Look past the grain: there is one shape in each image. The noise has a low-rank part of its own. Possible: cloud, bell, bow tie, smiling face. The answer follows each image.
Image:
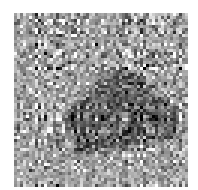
cloud
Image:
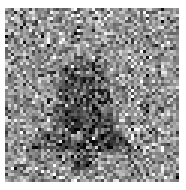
bell
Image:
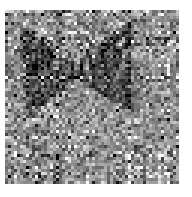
bow tie
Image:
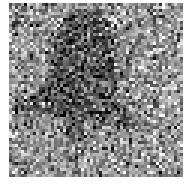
bell
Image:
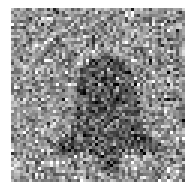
bell
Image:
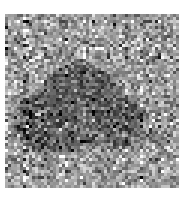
cloud
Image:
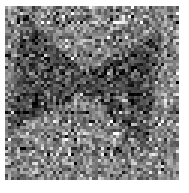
bow tie
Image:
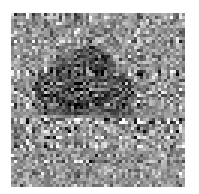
cloud
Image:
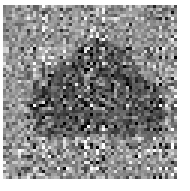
cloud
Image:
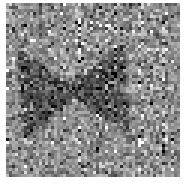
bow tie
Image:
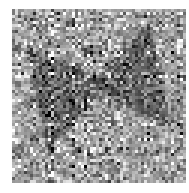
bow tie
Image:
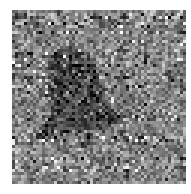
bell
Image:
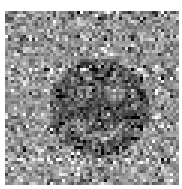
smiling face
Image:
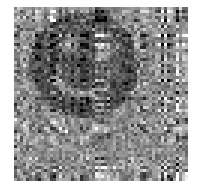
smiling face
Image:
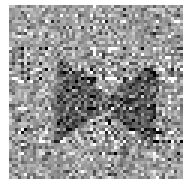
bow tie
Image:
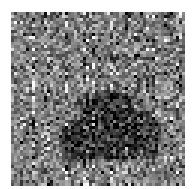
cloud
